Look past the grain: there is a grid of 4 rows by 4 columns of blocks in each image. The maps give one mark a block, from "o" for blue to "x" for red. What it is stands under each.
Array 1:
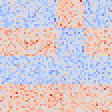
o o x o
x x o x
o o o o
x x x x
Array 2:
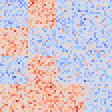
o x o o
x o o o
o x o o
x x x o
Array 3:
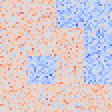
x x o o
x x x o
x o x o
x x x x
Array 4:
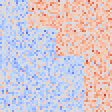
o x x x
o o x x
o o o x
o o o x
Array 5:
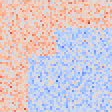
x x x x
x x o o
x o o o
x o o o
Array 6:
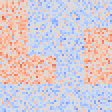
x o o o
x o o x
x x o x
o o o o
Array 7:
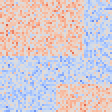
x x x o
x x x o
o o o o
o o x x
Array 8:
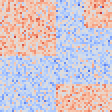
x x o x
x x o o
o o o o
o o x x
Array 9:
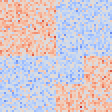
x x o o
x x o o
o o o x
o o x x
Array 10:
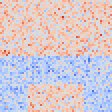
x x x x
x x x x
o o o o
o x x o
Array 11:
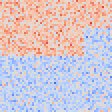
x x x x
x x x o
o o o o
o o o o
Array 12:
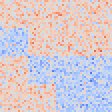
x x x x
o x x x
x o o o
x x o o
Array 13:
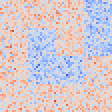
x x x o
x o x o
x o o x
x x x x
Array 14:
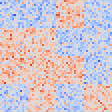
o o x o
x x o o
x x x o
o x o x
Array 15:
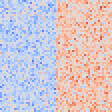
o o x x
o o x x
o o x x
o o x x
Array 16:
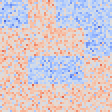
o x o o
x x x o
x o o x
x x x x
